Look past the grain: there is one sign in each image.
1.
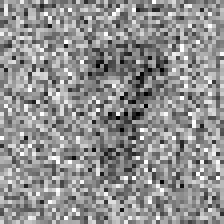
question mark
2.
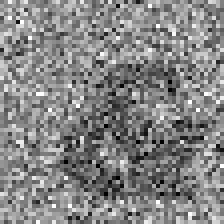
ampersand
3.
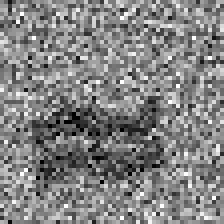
approximately sign
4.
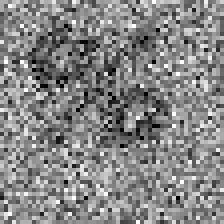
percent sign
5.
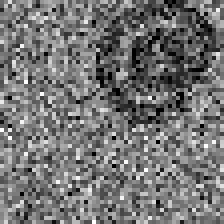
at sign
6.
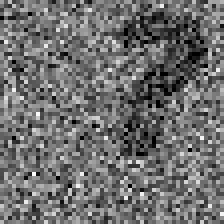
question mark
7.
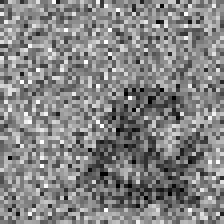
ampersand
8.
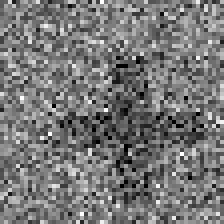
plus sign
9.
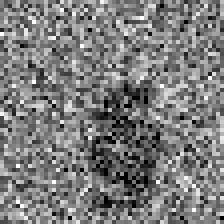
section sign
